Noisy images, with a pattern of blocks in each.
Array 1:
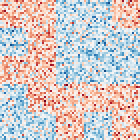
mirrored about the diagonal from the bottom left
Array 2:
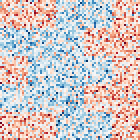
top and bottom mirror each other
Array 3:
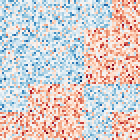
mirrored about the diagonal from the top left
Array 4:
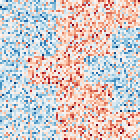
top and bottom mirror each other
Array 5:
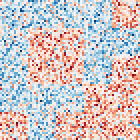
mirrored about the diagonal from the top left
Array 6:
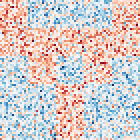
left and right mirror each other
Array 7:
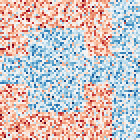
top and bottom mirror each other
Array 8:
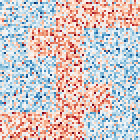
the same after a half turn
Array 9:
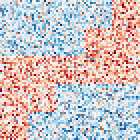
the same after a half turn
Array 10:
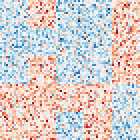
no symmetry
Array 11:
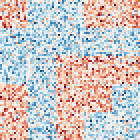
mirrored about the diagonal from the top left
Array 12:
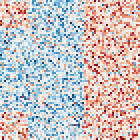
top and bottom mirror each other
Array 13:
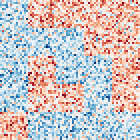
mirrored about the diagonal from the bottom left
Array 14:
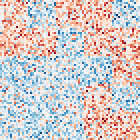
mirrored about the diagonal from the bottom left
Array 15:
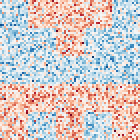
left and right mirror each other
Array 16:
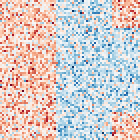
top and bottom mirror each other
